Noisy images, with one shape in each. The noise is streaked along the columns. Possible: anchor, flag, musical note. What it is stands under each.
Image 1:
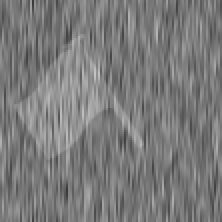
flag
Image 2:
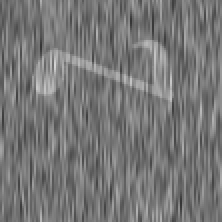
musical note
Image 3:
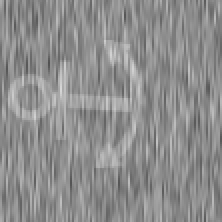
anchor
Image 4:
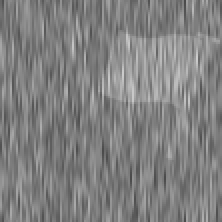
flag
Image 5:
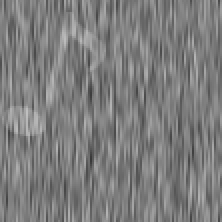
musical note
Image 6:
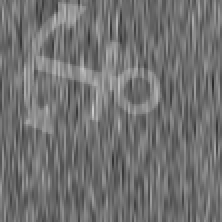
anchor
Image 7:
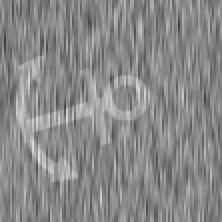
anchor
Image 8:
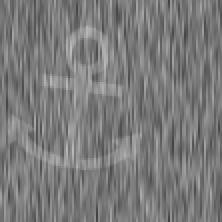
anchor
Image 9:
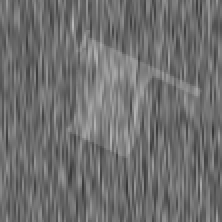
flag
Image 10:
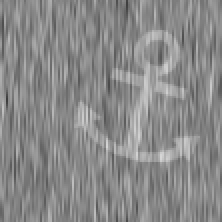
anchor
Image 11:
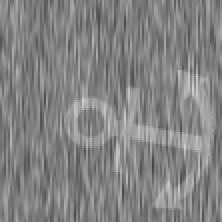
anchor
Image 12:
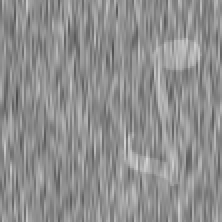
musical note
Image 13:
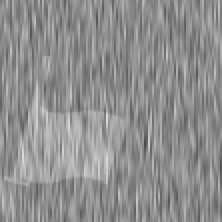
flag
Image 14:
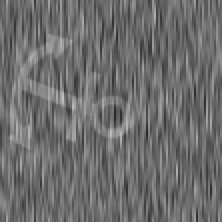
anchor
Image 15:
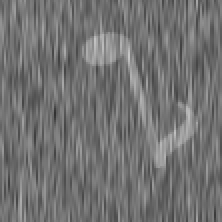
musical note
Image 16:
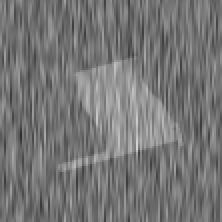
flag
